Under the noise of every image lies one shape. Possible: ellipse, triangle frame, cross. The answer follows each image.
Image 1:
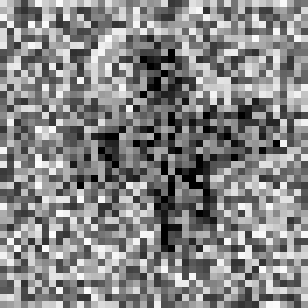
dark cross
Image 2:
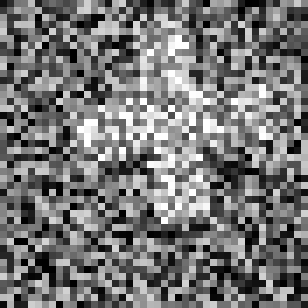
light cross
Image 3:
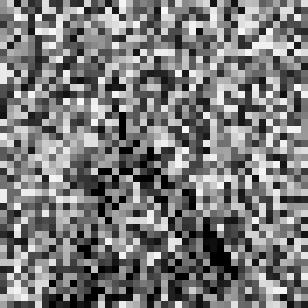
dark triangle frame
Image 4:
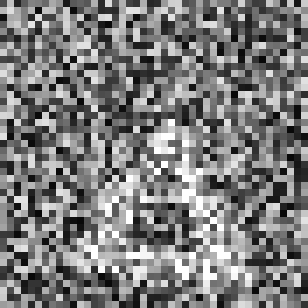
light triangle frame
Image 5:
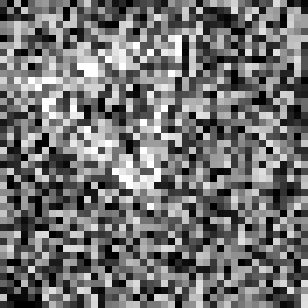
light triangle frame
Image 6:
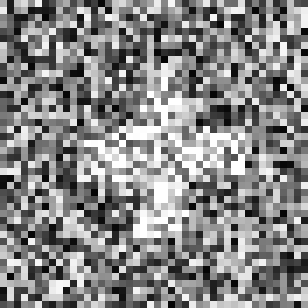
light cross
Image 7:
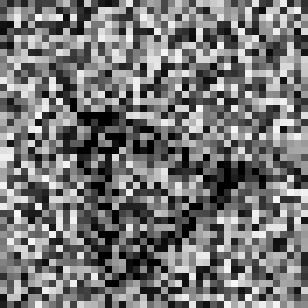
dark triangle frame
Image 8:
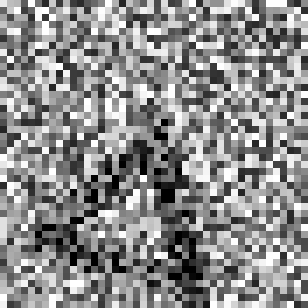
dark triangle frame
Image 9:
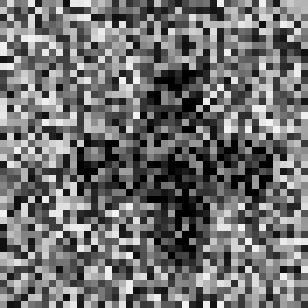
dark cross
